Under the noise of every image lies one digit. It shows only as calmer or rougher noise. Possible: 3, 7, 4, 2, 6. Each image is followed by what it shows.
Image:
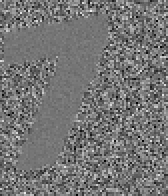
7
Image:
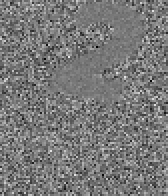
2
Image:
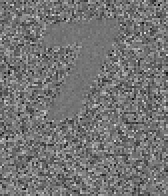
7
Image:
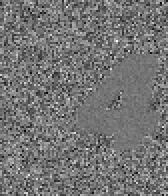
4
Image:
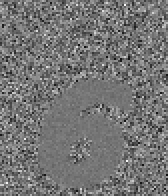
6
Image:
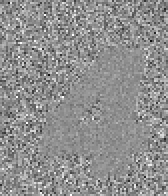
4
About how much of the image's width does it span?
two thirds
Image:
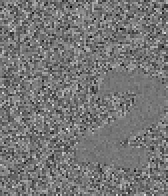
2
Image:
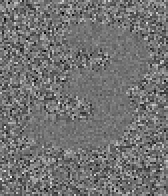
3
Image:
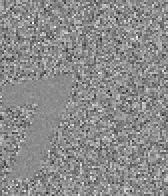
7
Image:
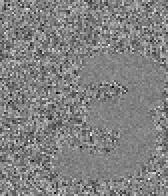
3
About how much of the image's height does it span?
two thirds
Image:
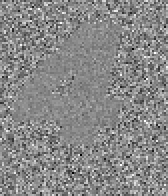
4
